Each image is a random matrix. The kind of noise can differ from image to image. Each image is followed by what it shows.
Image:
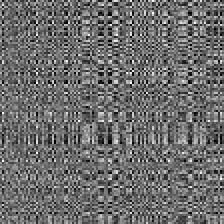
low rank plus noise
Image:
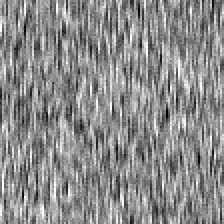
streaked along the columns
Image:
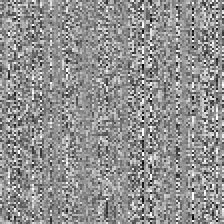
columns of uneven size
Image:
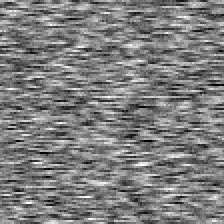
streaked along the rows
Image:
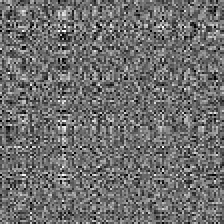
low rank plus noise
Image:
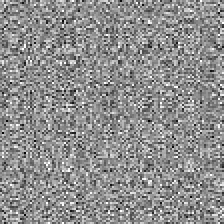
low rank plus noise
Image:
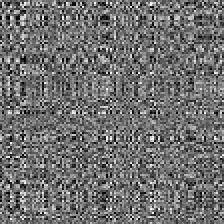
low rank plus noise
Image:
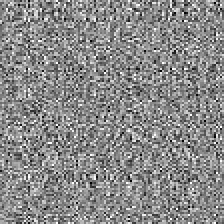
low rank plus noise
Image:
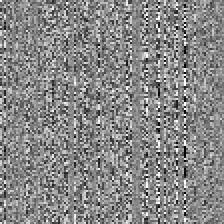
columns of uneven size
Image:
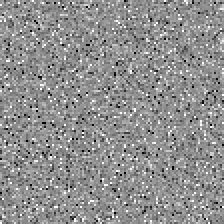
heavy tails
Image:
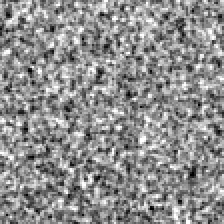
blotchy
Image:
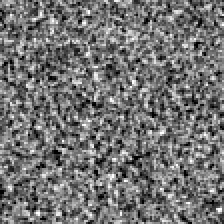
blotchy
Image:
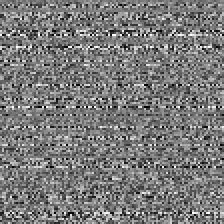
rows of uneven size
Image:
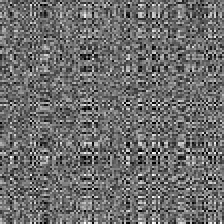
low rank plus noise
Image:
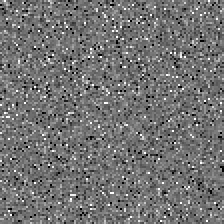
heavy tails
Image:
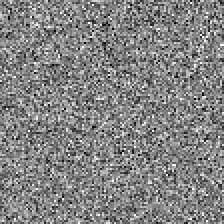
independent entries
